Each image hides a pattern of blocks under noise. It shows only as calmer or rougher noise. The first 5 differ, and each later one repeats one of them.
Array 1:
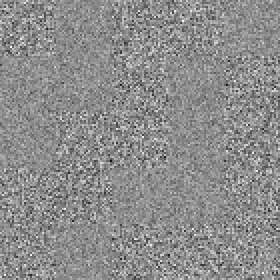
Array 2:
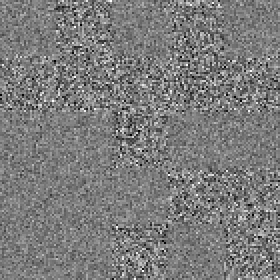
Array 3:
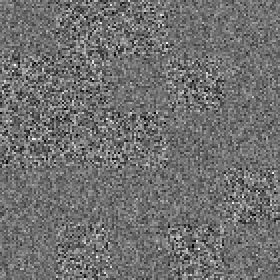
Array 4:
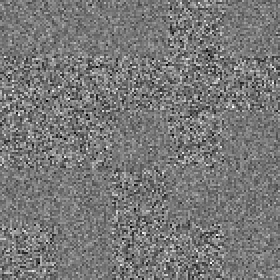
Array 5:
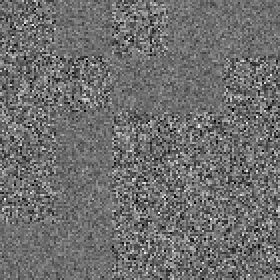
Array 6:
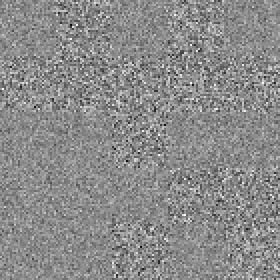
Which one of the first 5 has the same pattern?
2
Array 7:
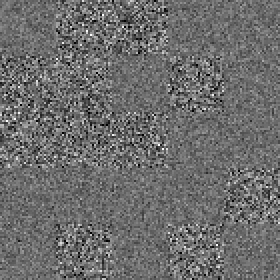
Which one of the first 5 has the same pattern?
3
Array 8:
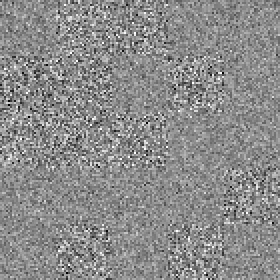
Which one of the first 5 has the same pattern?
3
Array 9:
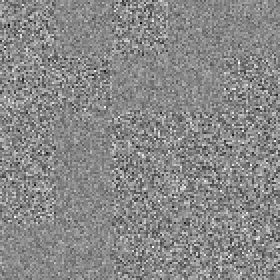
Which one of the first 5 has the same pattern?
5
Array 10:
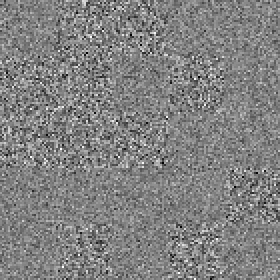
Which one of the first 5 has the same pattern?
3
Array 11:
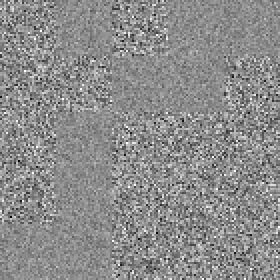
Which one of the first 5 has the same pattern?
5
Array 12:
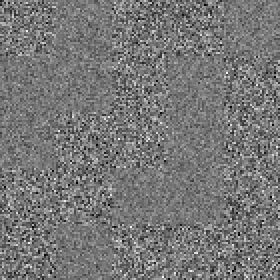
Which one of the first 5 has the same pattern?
1
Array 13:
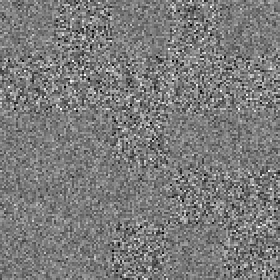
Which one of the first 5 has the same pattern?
2
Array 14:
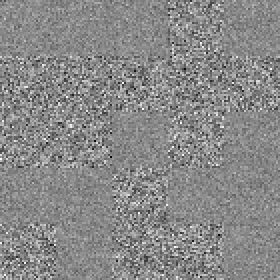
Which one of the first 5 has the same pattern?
4
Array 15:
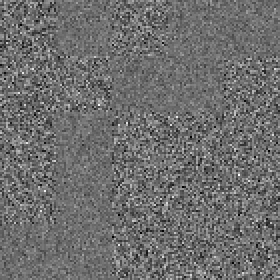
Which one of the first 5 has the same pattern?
5
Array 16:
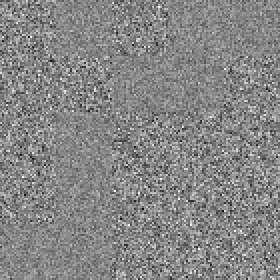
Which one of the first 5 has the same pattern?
5
